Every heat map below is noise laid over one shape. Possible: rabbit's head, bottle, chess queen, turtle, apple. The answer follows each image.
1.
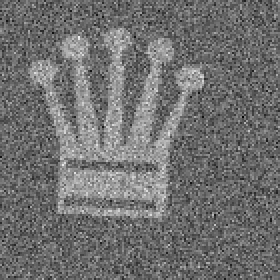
chess queen
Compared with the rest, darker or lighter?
lighter
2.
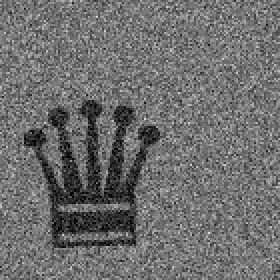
chess queen
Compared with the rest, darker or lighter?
darker
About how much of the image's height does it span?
half
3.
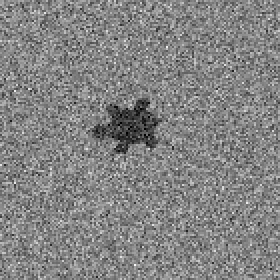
turtle
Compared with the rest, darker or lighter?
darker
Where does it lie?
centre
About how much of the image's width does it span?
a quarter
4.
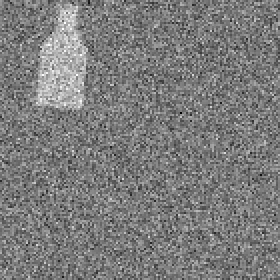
bottle
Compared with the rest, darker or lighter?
lighter
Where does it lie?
top left
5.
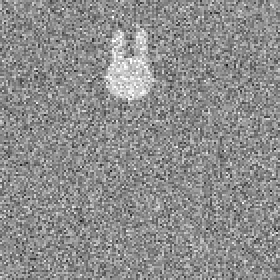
rabbit's head
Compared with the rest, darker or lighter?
lighter
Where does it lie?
top middle
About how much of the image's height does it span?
a quarter
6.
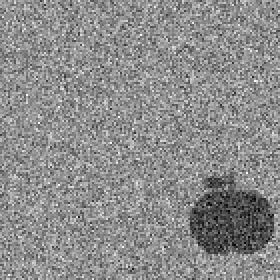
apple
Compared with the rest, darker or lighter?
darker
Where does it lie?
bottom right
